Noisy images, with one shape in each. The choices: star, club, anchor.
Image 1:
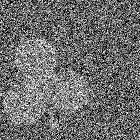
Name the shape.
club
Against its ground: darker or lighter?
lighter
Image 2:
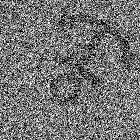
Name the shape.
anchor
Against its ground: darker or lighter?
darker
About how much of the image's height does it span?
two thirds
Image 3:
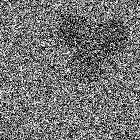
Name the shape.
club
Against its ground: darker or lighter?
darker
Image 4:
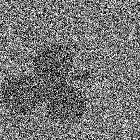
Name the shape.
club
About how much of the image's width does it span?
two thirds
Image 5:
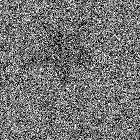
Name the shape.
star
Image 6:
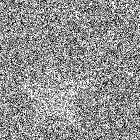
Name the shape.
star
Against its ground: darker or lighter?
lighter
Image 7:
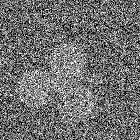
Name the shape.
club
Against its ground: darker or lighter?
lighter
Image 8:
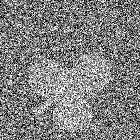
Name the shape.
club
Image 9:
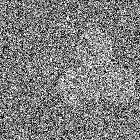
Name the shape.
club
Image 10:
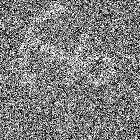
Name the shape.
anchor
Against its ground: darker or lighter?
lighter
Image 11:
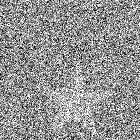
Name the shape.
star
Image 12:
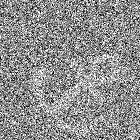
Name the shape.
anchor
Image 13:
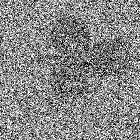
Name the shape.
club
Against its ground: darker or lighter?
darker
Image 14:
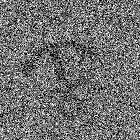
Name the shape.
anchor
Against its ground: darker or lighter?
darker
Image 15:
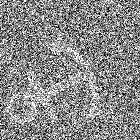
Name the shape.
anchor
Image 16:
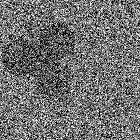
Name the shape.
club
